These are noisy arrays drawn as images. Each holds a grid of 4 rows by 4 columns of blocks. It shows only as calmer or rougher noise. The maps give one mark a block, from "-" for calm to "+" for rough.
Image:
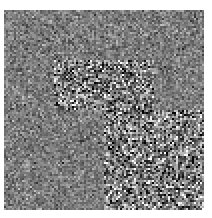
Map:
- - - -
- + + -
- - + +
- - + +
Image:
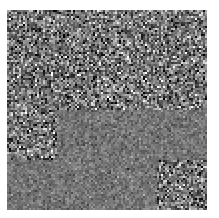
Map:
+ + + +
+ + + +
+ - - -
- - - +
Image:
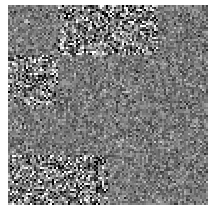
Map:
- + + -
+ - - -
- - - -
+ + - -
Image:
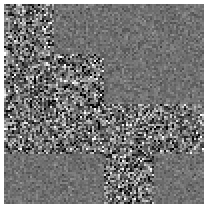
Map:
+ - - -
+ + - -
+ + + +
- - + -
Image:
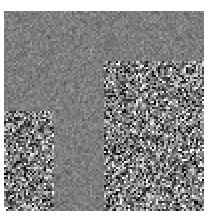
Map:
- - - -
- - + +
+ - + +
+ - + +
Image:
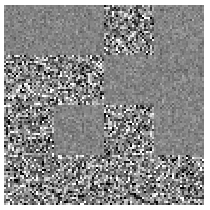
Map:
- - + -
+ + - -
+ - + -
+ + + +
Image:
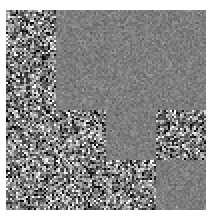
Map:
+ - - -
+ - - -
+ + - +
+ + + -
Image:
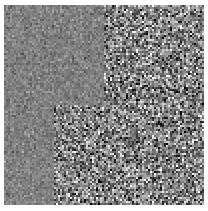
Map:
- - + +
- - + +
- + + +
- + + +
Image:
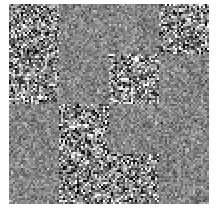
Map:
+ - - +
+ - + -
- + - -
- + + -
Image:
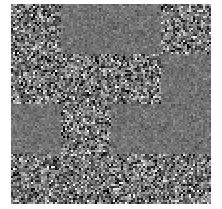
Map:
+ - - +
+ + + -
- + - -
+ + + +
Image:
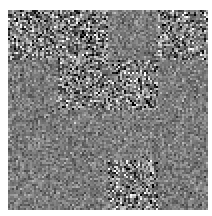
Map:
+ + - +
- + + -
- - - -
- - + -
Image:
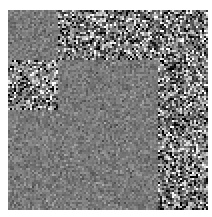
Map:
- + + +
+ - - +
- - - +
- - - +
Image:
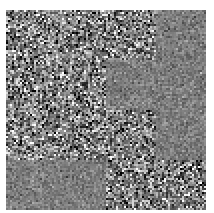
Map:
+ + + -
+ + - -
+ + + -
- - + +
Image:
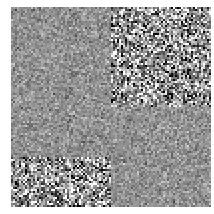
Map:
- - + +
- - + +
- - - -
+ + - -
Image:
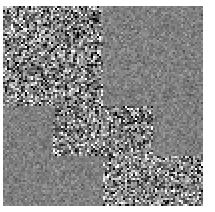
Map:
+ + - -
+ + - -
- + + -
- - + +
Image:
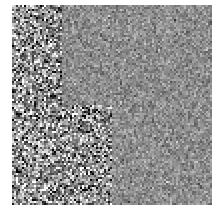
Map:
+ - - -
+ - - -
+ + - -
+ + - -
